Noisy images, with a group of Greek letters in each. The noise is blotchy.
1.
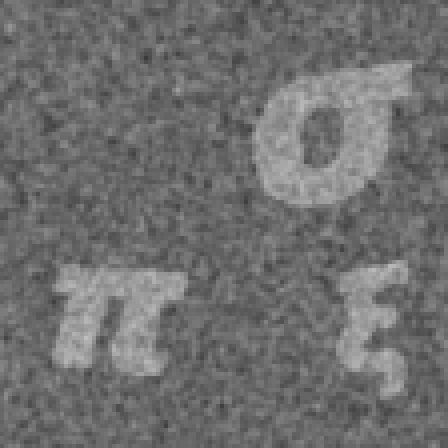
top right: sigma; bottom left: pi; bottom right: xi
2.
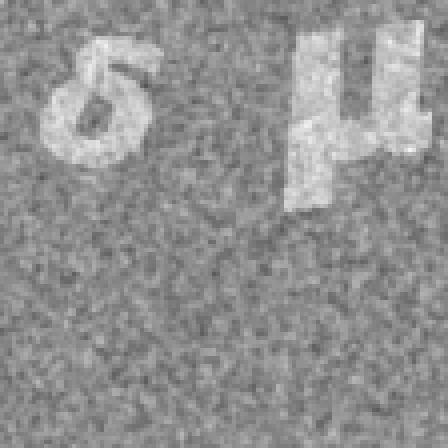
top left: delta; top right: mu
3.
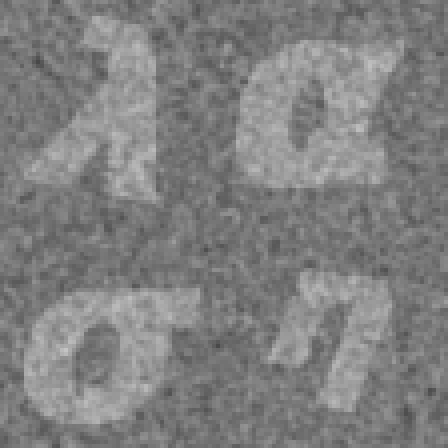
top left: lambda; top right: alpha; bottom left: sigma; bottom right: eta
